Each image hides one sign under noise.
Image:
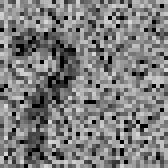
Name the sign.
question mark
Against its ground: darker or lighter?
darker
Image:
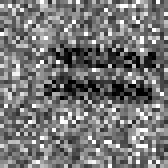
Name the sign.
equals sign
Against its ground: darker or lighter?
darker
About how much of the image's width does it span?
two thirds
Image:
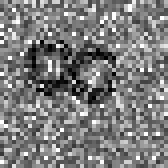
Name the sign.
infinity sign
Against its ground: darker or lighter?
darker
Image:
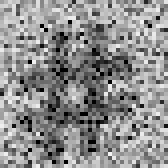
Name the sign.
hash sign
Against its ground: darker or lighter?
darker
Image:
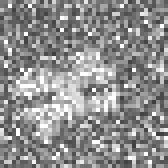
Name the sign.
not-equal sign
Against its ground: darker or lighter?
lighter
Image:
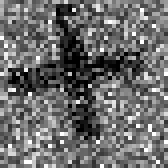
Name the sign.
plus sign
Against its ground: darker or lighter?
darker
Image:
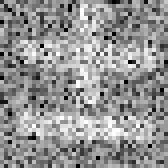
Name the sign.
plus-minus sign
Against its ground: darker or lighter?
lighter
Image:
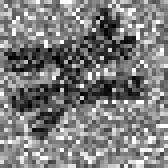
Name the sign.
not-equal sign
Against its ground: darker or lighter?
darker
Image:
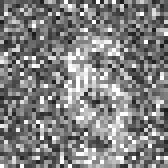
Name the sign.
section sign
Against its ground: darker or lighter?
lighter
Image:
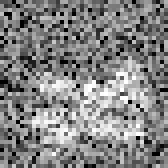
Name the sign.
not-equal sign
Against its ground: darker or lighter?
lighter
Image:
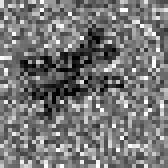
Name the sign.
not-equal sign
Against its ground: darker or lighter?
darker
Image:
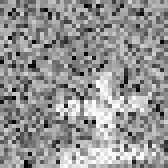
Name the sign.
plus-minus sign
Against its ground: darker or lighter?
lighter
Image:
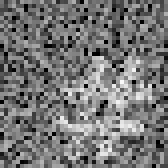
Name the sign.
hash sign
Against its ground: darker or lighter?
lighter
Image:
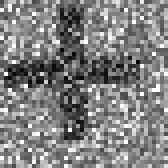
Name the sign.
plus sign
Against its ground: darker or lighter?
darker
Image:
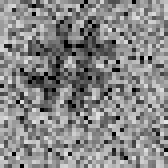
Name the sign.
hash sign
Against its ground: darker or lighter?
darker
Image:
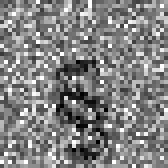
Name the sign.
section sign
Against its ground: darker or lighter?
darker
